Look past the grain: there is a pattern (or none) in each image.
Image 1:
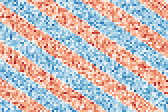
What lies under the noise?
diagonal stripes
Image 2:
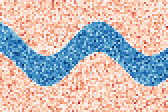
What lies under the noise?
a wavy band
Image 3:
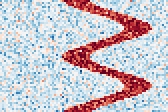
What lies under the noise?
a wavy band
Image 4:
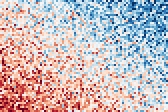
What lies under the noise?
a smooth slope
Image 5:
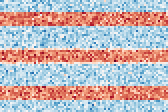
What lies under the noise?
horizontal stripes
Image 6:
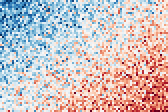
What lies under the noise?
a smooth slope
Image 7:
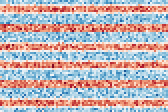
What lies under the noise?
horizontal stripes
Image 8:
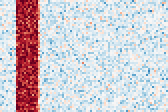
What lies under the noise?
one vertical stripe
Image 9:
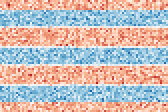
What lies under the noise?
horizontal stripes
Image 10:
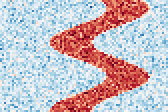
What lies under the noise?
a wavy band
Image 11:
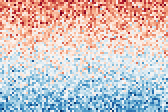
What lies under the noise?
a smooth slope
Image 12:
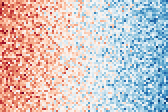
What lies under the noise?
a smooth slope
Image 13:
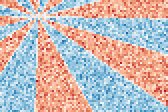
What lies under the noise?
spokes from one point
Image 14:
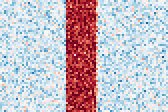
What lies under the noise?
one vertical stripe
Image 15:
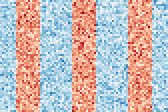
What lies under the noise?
vertical stripes
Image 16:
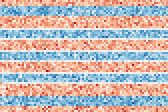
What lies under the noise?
horizontal stripes
